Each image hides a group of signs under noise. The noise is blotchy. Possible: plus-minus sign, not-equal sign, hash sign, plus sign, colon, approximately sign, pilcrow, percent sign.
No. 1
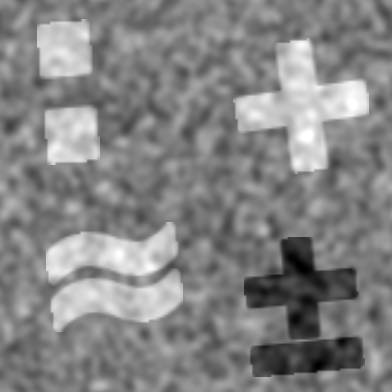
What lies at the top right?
plus sign
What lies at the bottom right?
plus-minus sign
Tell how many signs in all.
4
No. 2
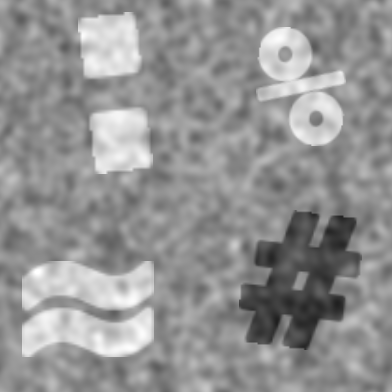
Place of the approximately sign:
bottom left
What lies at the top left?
colon
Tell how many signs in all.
4
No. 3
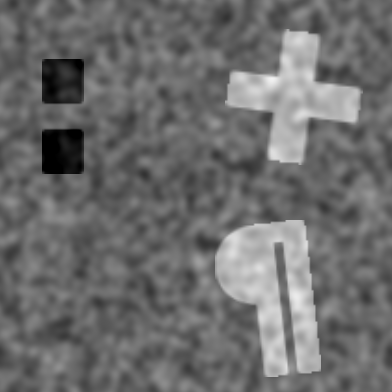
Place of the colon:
top left
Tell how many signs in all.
3
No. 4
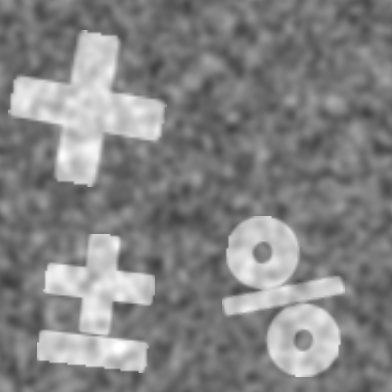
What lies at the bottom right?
percent sign
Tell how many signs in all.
3
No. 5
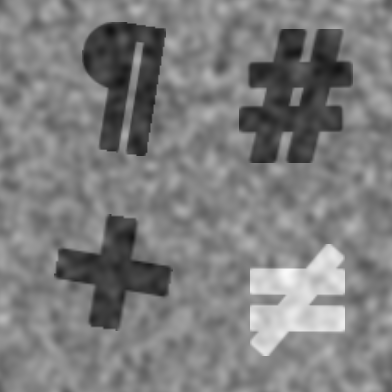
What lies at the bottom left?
plus sign
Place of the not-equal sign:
bottom right
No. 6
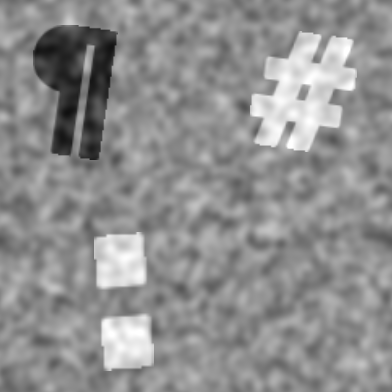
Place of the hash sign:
top right
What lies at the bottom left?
colon
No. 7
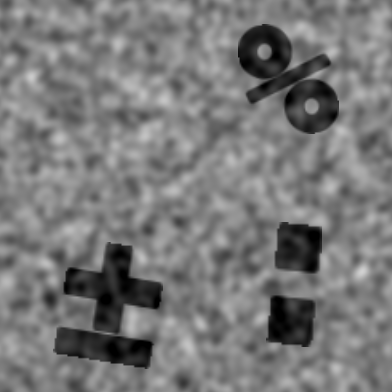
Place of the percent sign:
top right
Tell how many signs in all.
3
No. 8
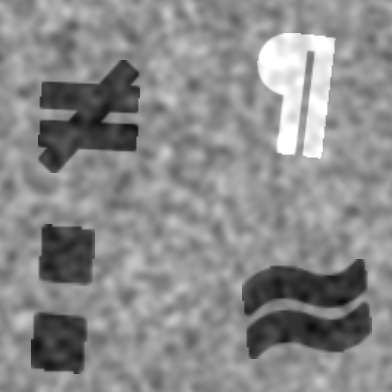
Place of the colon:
bottom left
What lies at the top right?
pilcrow
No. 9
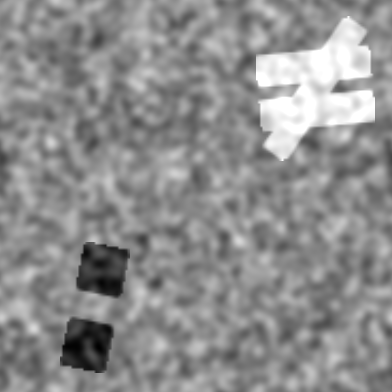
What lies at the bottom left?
colon
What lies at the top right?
not-equal sign
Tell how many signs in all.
2
